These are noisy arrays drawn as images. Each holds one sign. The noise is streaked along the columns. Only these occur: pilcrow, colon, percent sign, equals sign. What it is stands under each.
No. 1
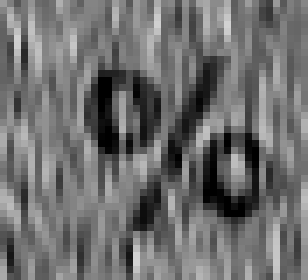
dark percent sign
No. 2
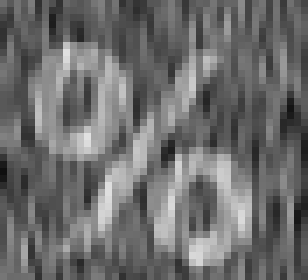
light percent sign
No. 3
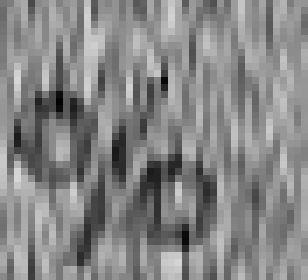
dark percent sign
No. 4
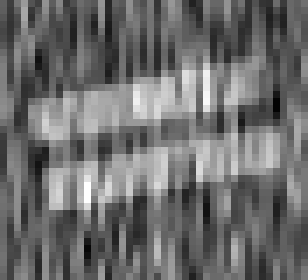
light equals sign
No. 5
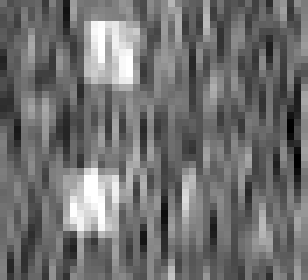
light colon
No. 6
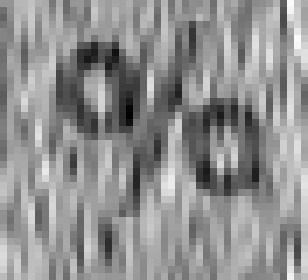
dark percent sign
